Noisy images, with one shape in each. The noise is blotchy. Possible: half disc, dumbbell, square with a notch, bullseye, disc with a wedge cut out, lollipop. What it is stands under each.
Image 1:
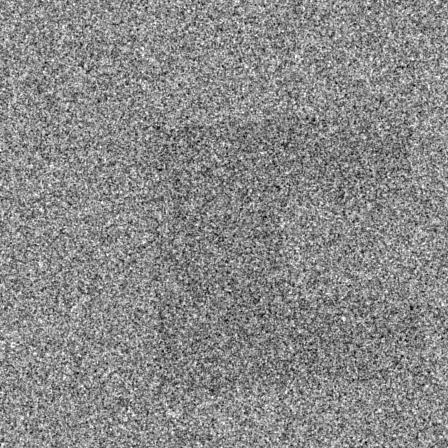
square with a notch
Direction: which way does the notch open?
right
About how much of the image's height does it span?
two thirds
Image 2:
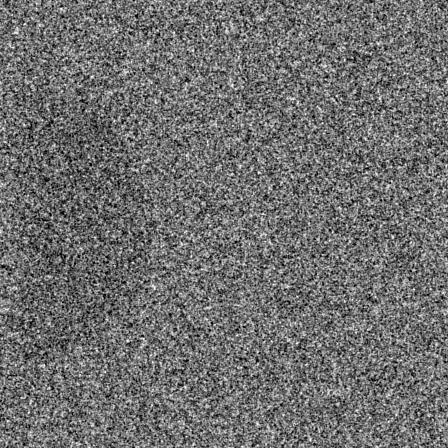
half disc
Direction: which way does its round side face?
right
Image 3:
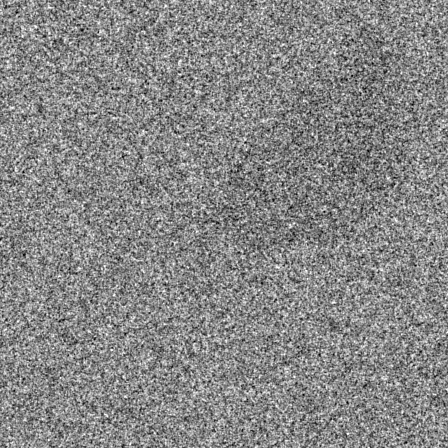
half disc
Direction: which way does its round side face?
down and right
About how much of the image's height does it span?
half
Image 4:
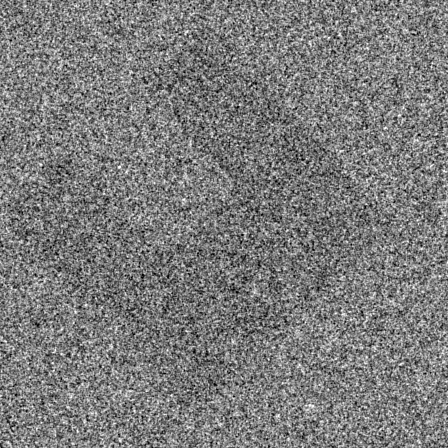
square with a notch
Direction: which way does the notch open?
up and left
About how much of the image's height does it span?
nearly all
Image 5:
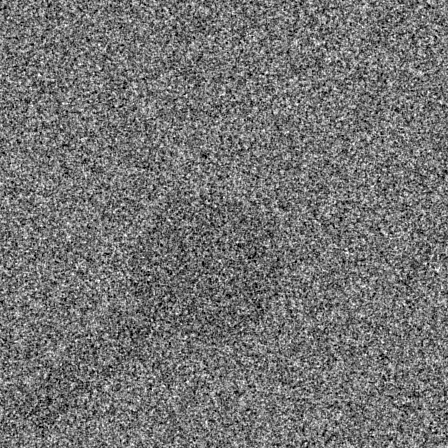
lollipop
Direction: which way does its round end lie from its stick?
up and right
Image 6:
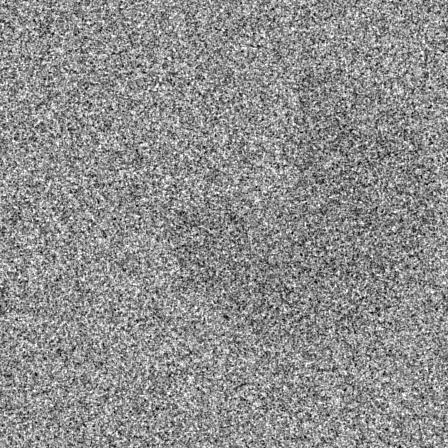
disc with a wedge cut out
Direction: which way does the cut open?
up and left
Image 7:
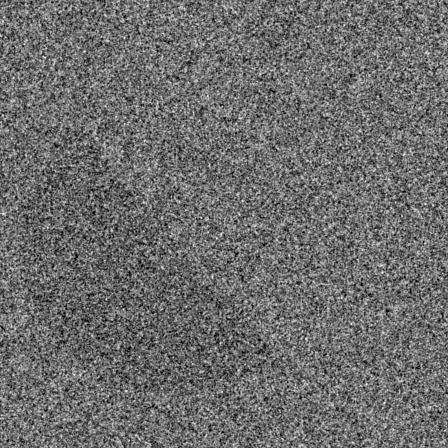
half disc
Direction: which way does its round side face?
down and left
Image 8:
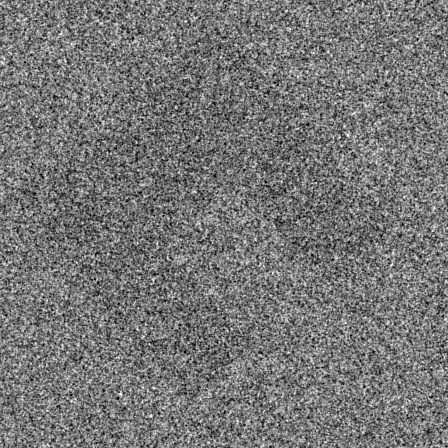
square with a notch
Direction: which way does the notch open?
down and right
